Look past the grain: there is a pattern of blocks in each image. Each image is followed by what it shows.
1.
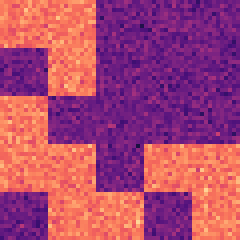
mirrored about the diagonal from the bottom left
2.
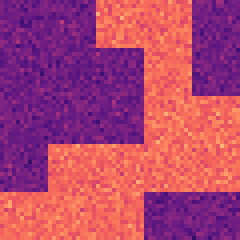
no symmetry
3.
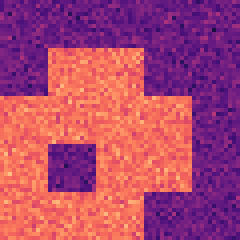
mirrored about the diagonal from the bottom left
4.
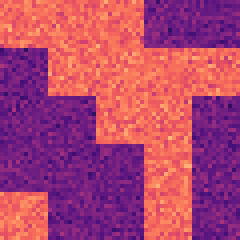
no symmetry
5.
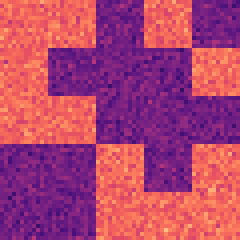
mirrored about the diagonal from the bottom left
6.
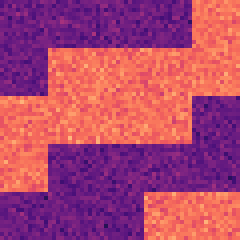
no symmetry
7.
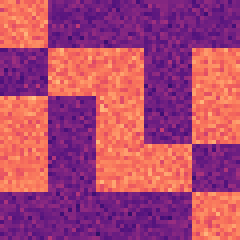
the same after a half turn
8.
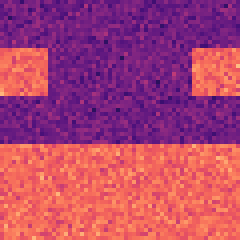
left and right mirror each other
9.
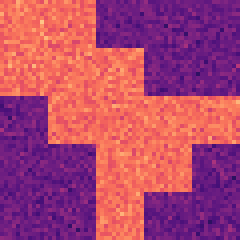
mirrored about the diagonal from the top left
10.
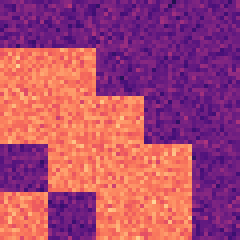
mirrored about the diagonal from the bottom left
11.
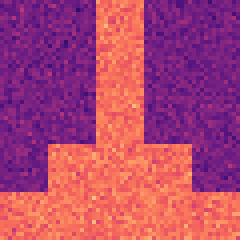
left and right mirror each other
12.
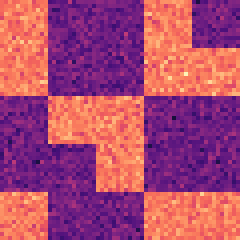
mirrored about the diagonal from the bottom left
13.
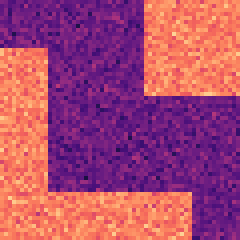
mirrored about the diagonal from the bottom left
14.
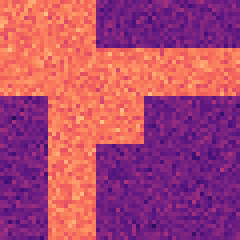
mirrored about the diagonal from the top left
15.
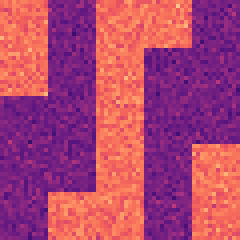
the same after a half turn
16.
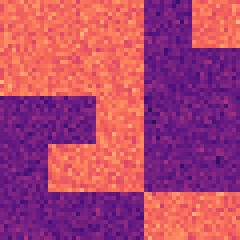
no symmetry
